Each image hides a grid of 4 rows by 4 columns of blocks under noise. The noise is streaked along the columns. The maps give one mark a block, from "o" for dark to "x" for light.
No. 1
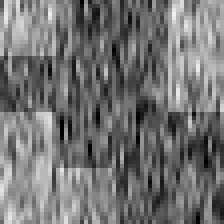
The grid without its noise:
x o o x
o o o x
x o o o
x x o o
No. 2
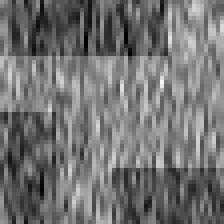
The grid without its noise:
o o o x
x x x x
o x x x
o x o o
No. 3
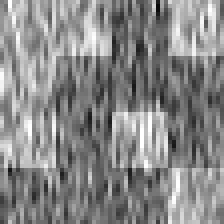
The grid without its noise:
x x o x
x o o o
x o x o
o o o x
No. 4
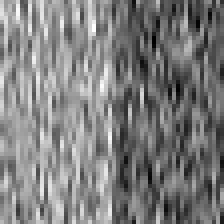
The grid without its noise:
x x o o
x x o o
x x o o
x x o o
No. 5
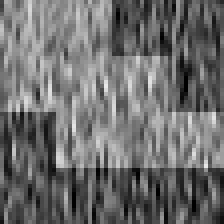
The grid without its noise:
x x o o
x x x o
o x x x
o o o o
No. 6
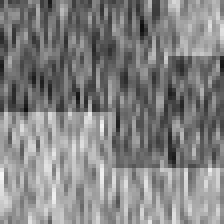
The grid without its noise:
o o o x
o o o o
x x o o
x x x x
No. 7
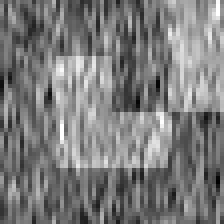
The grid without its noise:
o o o x
o x o x
o x x o
o o o o
